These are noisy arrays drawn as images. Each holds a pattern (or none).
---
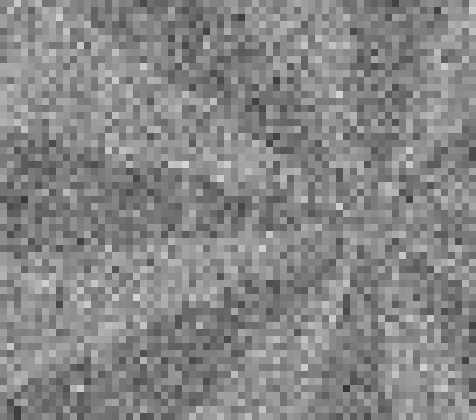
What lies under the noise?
spokes from one point
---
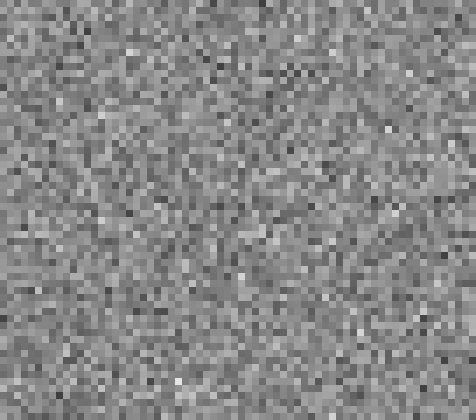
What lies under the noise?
only noise
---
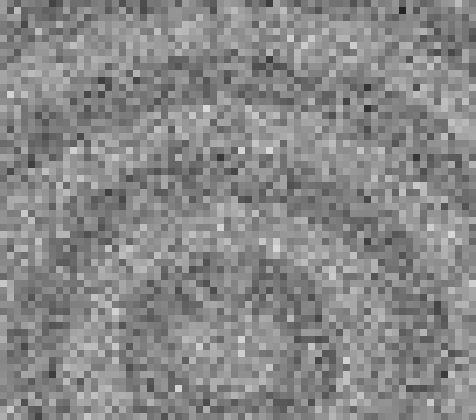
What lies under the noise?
rings round one point
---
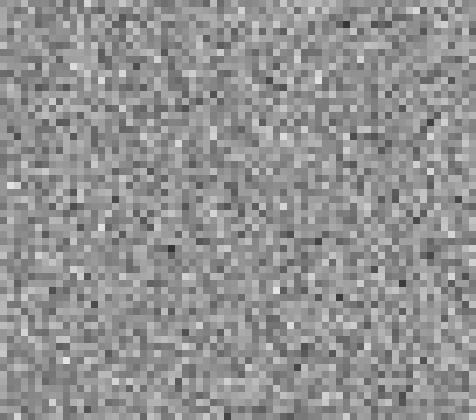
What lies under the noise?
only noise
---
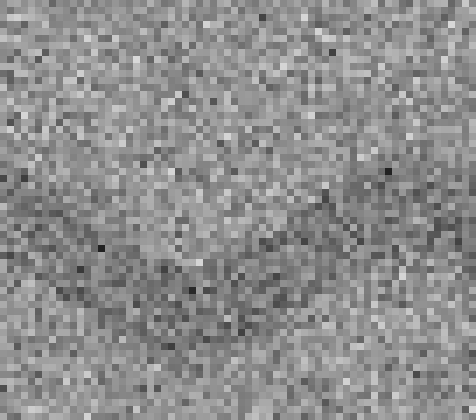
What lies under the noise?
a wavy band
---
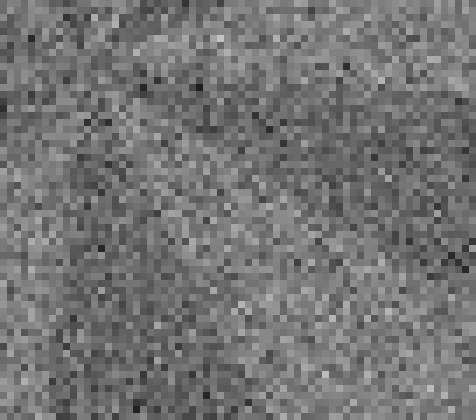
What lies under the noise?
spokes from one point
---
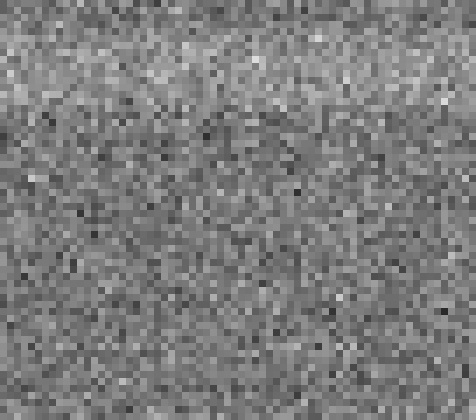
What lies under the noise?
one horizontal stripe
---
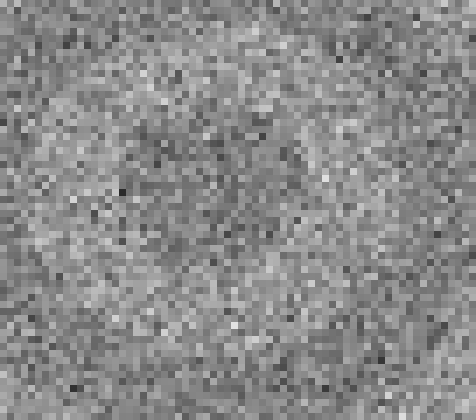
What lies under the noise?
rings round one point
